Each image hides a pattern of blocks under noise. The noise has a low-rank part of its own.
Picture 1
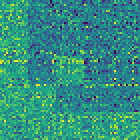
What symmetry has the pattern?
mirrored about the diagonal from the bottom left
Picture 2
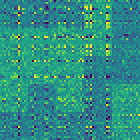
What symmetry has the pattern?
no symmetry
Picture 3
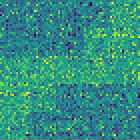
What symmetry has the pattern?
the same after a half turn
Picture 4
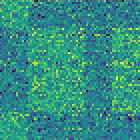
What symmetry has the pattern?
top and bottom mirror each other
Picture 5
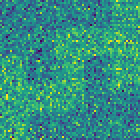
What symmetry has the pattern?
the same after a half turn
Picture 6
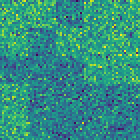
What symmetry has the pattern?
no symmetry
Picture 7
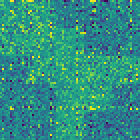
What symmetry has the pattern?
mirrored about the diagonal from the top left
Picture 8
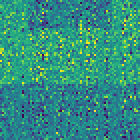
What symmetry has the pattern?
left and right mirror each other
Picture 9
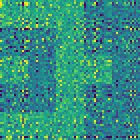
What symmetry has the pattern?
top and bottom mirror each other
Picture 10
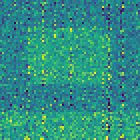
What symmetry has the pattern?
left and right mirror each other
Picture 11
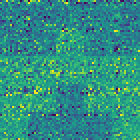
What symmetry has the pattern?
left and right mirror each other
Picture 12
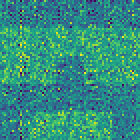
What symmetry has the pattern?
left and right mirror each other
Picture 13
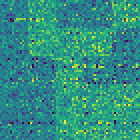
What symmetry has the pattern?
no symmetry
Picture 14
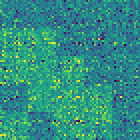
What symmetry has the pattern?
mirrored about the diagonal from the bottom left
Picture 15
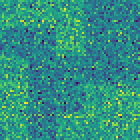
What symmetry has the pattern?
no symmetry
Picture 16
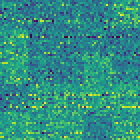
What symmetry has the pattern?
no symmetry
